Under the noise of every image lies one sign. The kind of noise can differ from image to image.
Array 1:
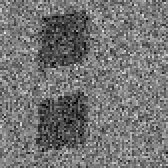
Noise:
independent entries
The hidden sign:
colon
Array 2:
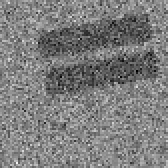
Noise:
independent entries
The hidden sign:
equals sign
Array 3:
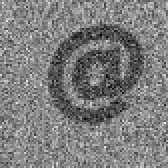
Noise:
low rank plus noise
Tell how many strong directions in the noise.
five to eight
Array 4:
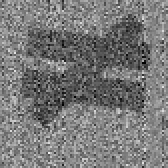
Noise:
columns of uneven size
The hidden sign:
not-equal sign
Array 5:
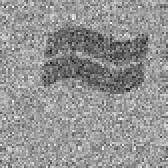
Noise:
low rank plus noise
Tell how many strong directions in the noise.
five to eight
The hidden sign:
approximately sign
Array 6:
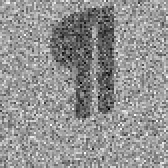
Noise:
independent entries
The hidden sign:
pilcrow
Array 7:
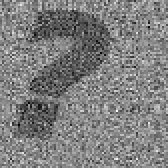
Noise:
low rank plus noise
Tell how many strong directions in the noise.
two
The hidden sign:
question mark
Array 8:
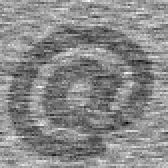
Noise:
streaked along the rows
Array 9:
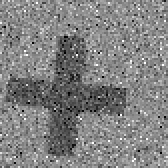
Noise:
heavy tails
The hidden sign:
plus sign
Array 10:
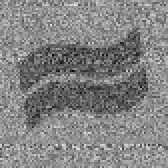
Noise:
rows of uneven size
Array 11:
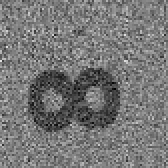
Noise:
low rank plus noise
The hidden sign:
infinity sign
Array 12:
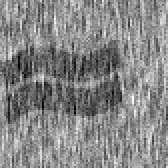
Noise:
streaked along the columns
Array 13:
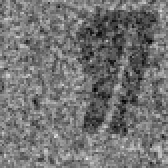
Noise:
blotchy
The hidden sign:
pilcrow
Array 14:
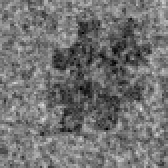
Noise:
blotchy
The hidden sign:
hash sign
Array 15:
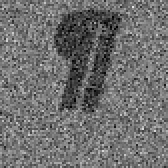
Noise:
independent entries
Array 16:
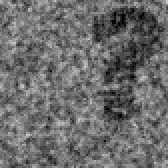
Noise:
blotchy
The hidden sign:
question mark
